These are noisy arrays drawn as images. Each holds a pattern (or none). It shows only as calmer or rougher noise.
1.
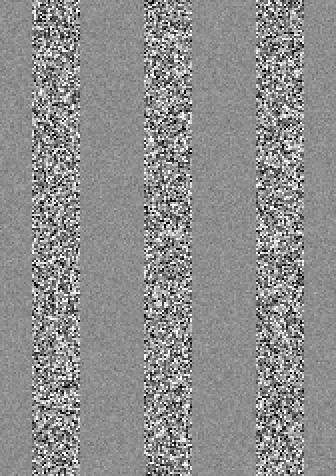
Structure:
vertical stripes
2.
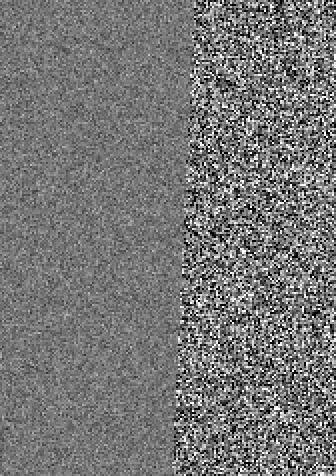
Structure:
a sharp edge
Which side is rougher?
right
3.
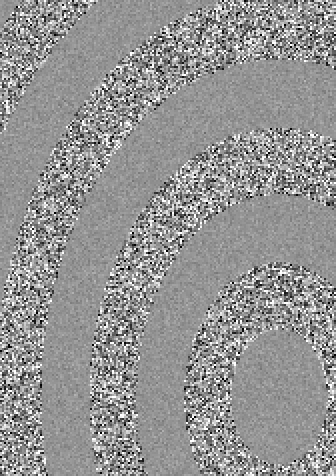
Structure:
rings round one point
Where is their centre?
bottom right
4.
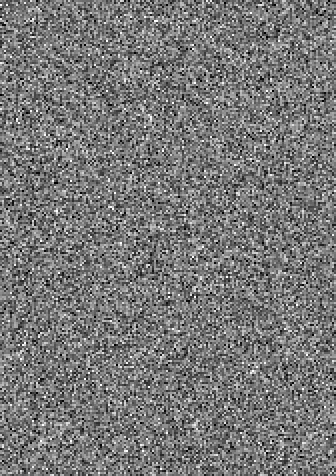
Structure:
only noise
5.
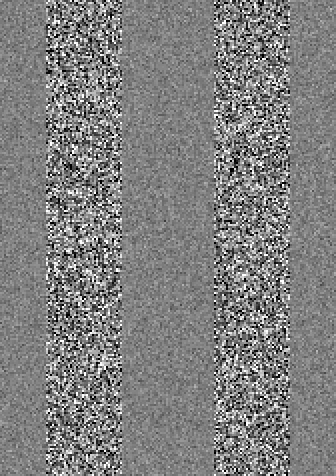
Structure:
vertical stripes
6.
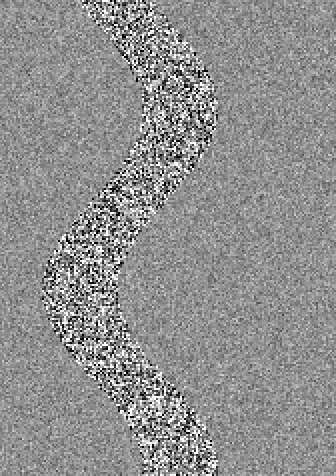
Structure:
a wavy band
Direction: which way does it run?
top to bottom
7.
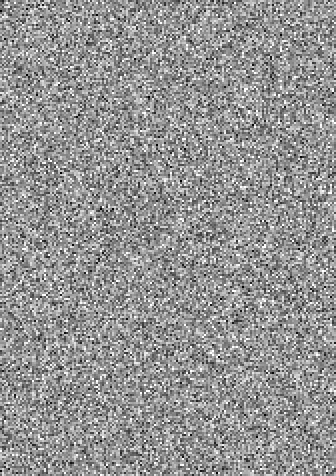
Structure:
only noise
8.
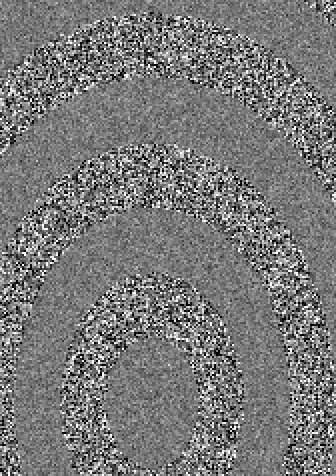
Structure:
rings round one point
